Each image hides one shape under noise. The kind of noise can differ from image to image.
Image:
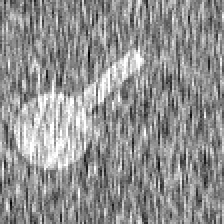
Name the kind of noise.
streaked along the columns
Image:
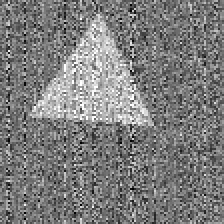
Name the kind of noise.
columns of uneven size
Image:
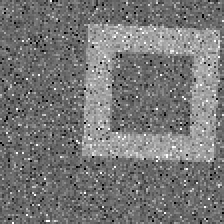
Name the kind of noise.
heavy tails
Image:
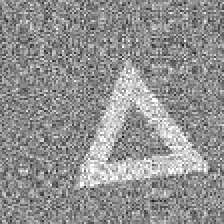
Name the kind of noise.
low rank plus noise
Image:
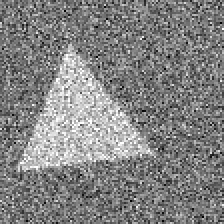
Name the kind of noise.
independent entries
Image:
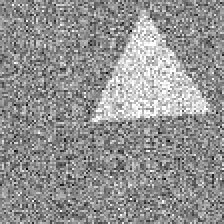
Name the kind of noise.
low rank plus noise
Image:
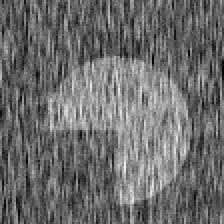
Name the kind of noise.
streaked along the columns
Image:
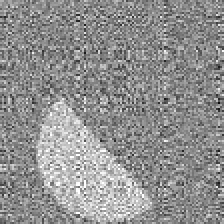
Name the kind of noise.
low rank plus noise
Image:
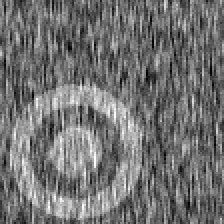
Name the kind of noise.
streaked along the columns
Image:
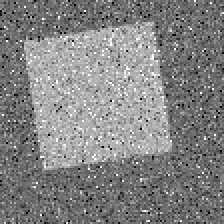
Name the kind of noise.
heavy tails
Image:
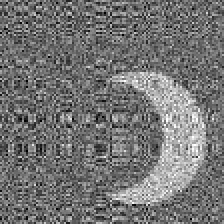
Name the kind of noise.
low rank plus noise
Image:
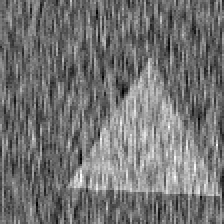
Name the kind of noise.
streaked along the columns
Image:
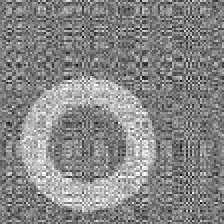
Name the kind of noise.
low rank plus noise
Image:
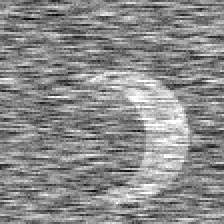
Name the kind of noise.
streaked along the rows
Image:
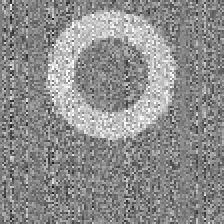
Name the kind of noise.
columns of uneven size
